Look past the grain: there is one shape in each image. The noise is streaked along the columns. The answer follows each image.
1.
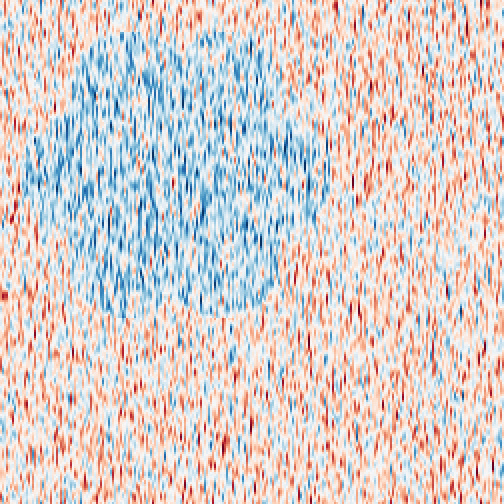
flower
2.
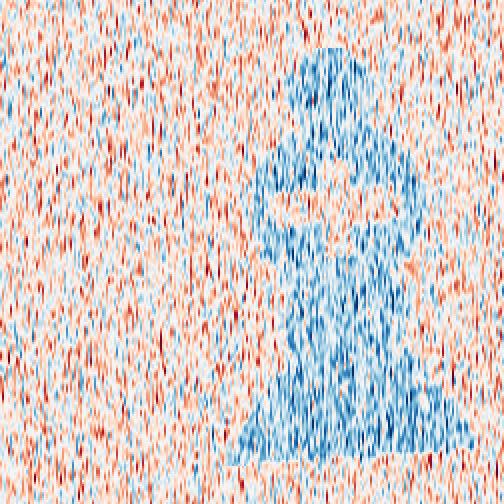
chess bishop
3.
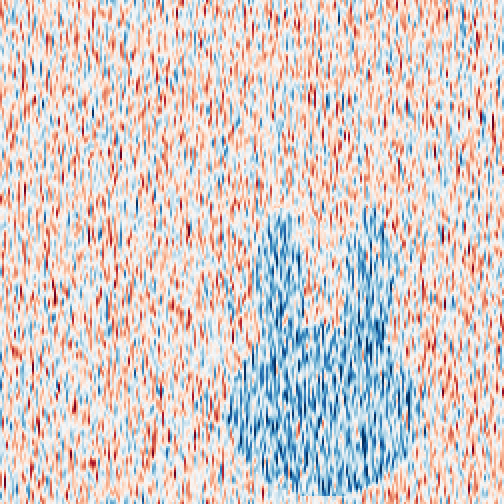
rabbit's head
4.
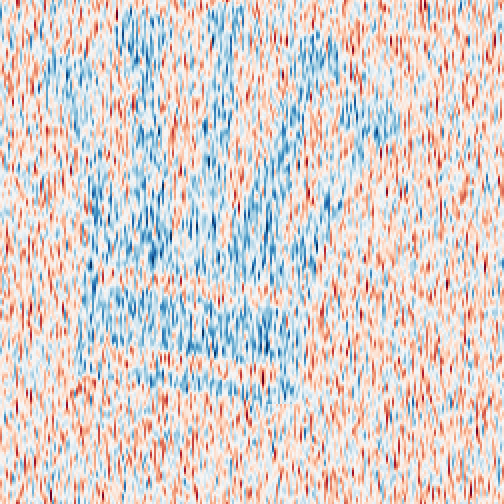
chess queen
